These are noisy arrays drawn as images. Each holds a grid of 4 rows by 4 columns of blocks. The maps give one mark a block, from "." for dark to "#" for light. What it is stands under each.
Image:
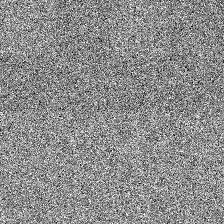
# . # .
. . . .
# # # #
# # # #
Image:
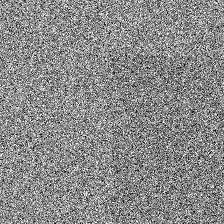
# # # #
# # . .
# # . .
# # . .
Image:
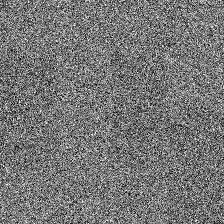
# # # #
. # . #
. # . .
# # # .
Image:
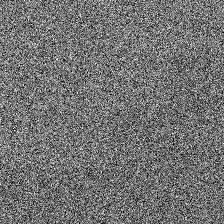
# # # #
# # # .
# # . .
. . . .
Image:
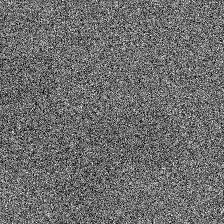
# # # #
. # # #
. . . #
# . # #
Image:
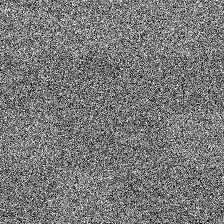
# # # #
. . . .
# . . #
. # . .
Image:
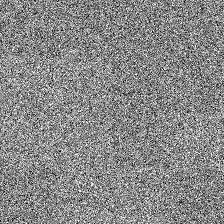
. . . .
# # . .
# # . #
. # # .
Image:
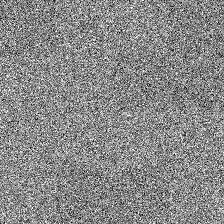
. # # .
# # . .
# # # #
# . . #
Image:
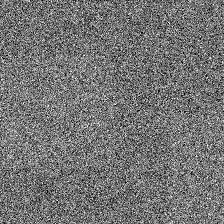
. . . .
# # . .
# # . #
. . . #
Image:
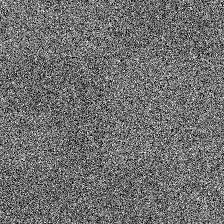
# # . .
. . # #
# . # #
. . . #
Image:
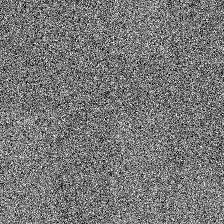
. . # .
. . . .
# . # .
# . # #
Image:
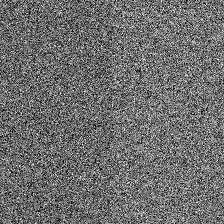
. . # #
. . # #
. . # #
. . # #
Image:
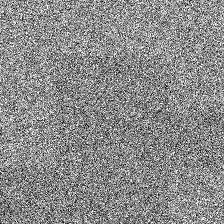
# # # #
# . . #
# . . .
. . . #
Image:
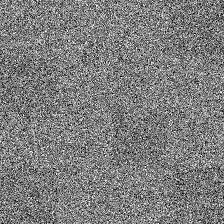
# # # .
. # # #
# # . #
. # # .
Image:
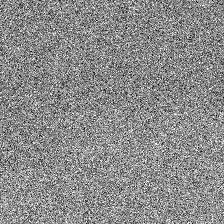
. . . .
. . . .
. # # #
# # # #
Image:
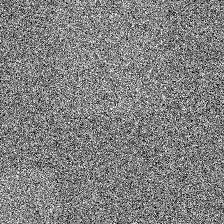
. # # .
. # # .
. . . .
# . . .
